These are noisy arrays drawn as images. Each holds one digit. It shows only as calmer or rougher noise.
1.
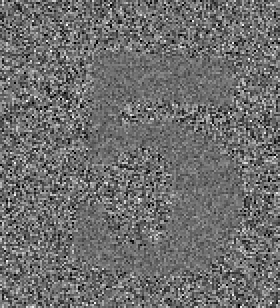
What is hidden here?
calm 5
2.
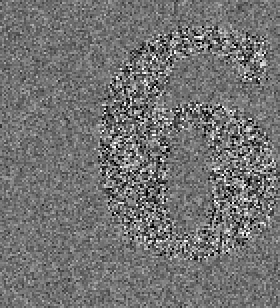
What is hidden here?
rough 6
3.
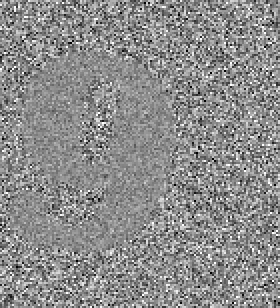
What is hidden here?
calm 9
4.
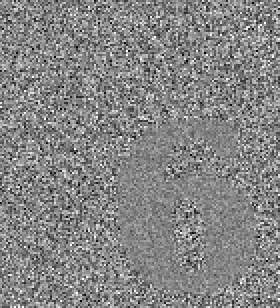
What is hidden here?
calm 6
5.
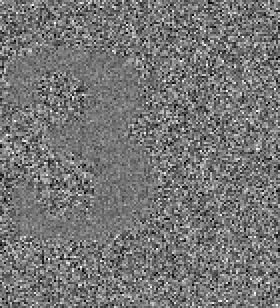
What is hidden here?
calm 3
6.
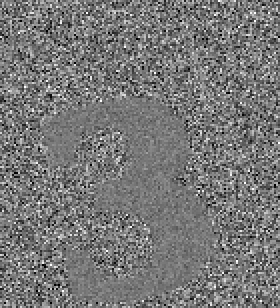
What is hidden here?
calm 3
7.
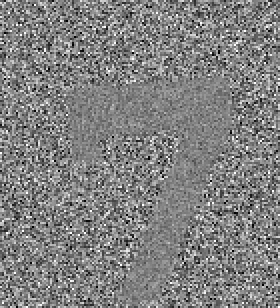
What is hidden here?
calm 7
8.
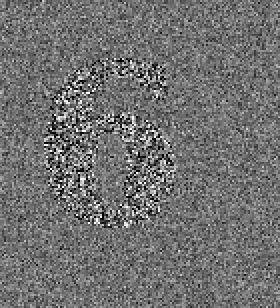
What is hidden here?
rough 6
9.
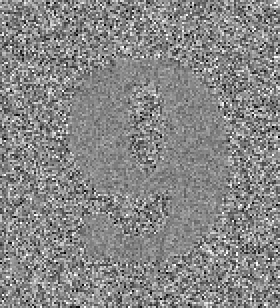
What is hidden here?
calm 9
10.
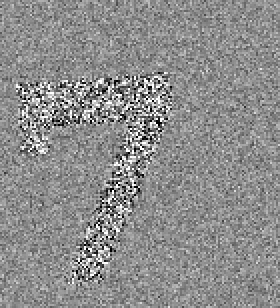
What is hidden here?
rough 7
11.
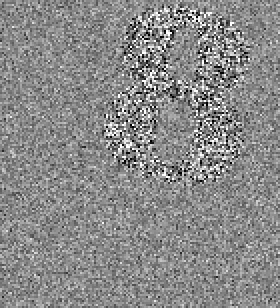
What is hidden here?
rough 8
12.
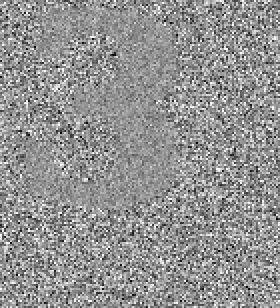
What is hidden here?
calm 3
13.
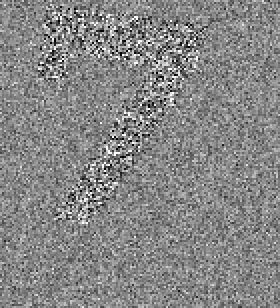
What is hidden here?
rough 7
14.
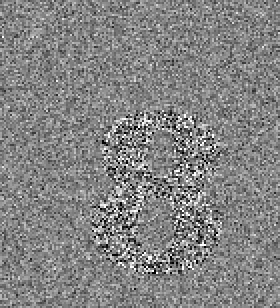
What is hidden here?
rough 8
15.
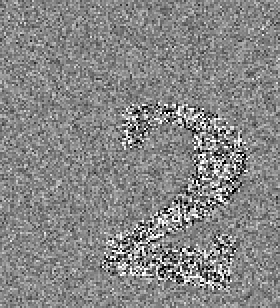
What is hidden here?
rough 2
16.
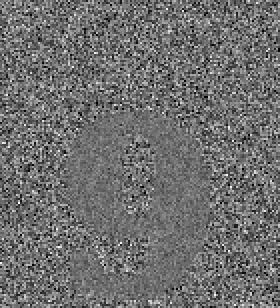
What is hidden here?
calm 9
